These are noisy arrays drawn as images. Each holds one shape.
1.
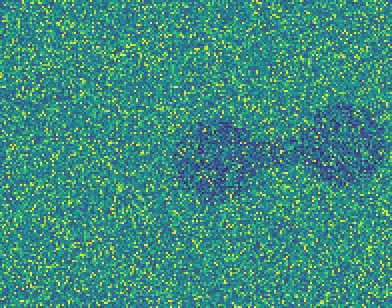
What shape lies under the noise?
dumbbell
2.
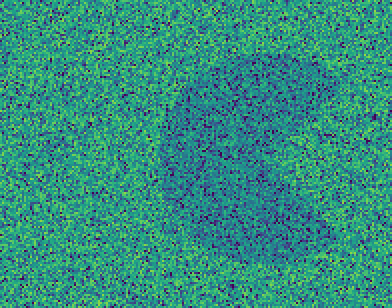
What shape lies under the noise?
disc with a wedge cut out
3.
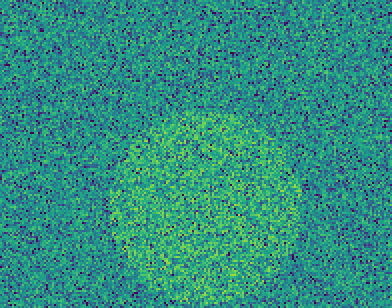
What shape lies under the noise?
disc
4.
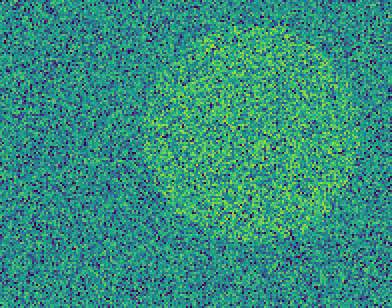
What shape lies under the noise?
disc
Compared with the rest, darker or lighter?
lighter
